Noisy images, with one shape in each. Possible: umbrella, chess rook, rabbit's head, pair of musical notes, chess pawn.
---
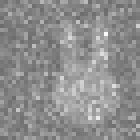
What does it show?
light rabbit's head
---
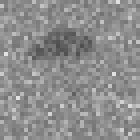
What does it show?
dark umbrella
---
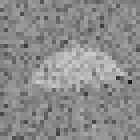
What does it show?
light umbrella
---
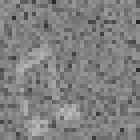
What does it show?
light pair of musical notes
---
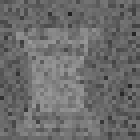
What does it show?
light chess rook
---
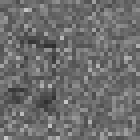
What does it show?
dark pair of musical notes
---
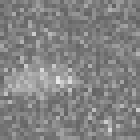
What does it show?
light umbrella
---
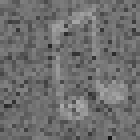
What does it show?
light pair of musical notes
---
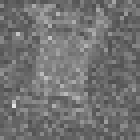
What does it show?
light chess rook
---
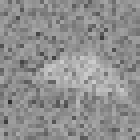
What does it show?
light umbrella
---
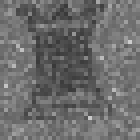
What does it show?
dark chess rook
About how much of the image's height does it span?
nearly all
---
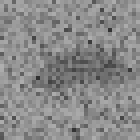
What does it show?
dark umbrella
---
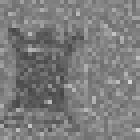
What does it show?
dark chess rook
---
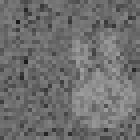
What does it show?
light rabbit's head
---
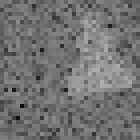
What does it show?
light chess pawn
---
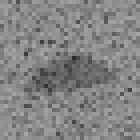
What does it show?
dark umbrella
